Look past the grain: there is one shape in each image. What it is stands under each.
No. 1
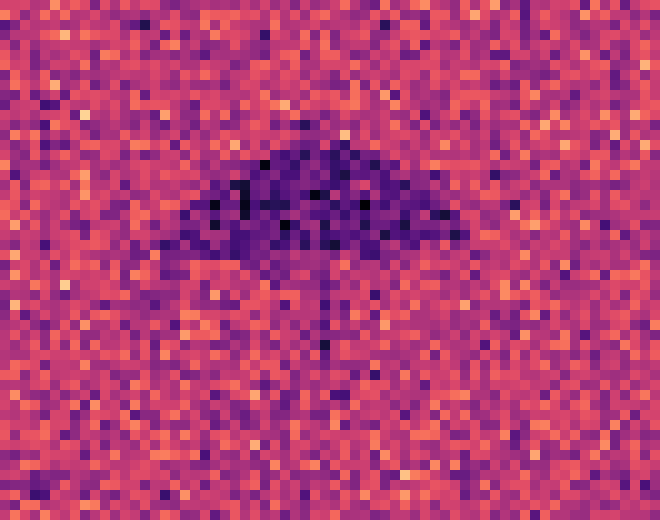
dark umbrella
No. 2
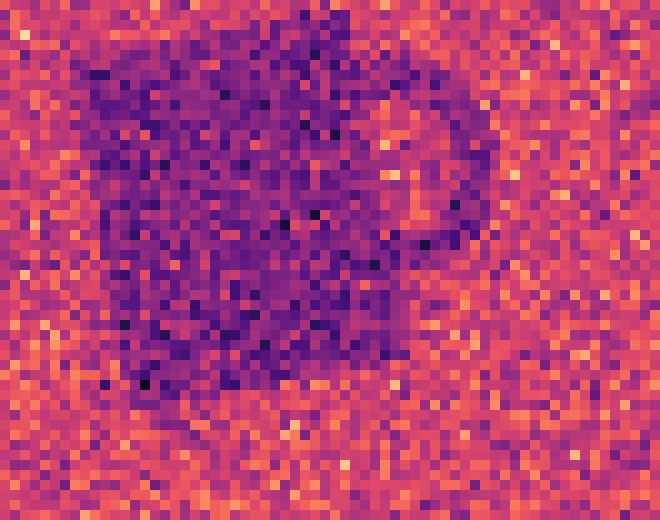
dark cup
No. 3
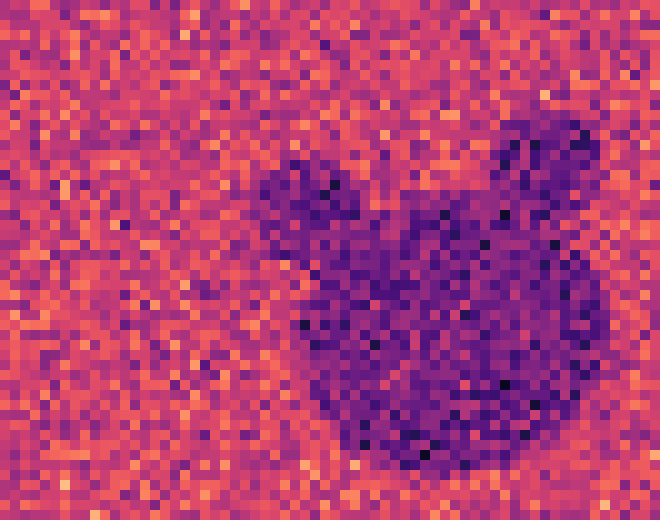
dark bear's head
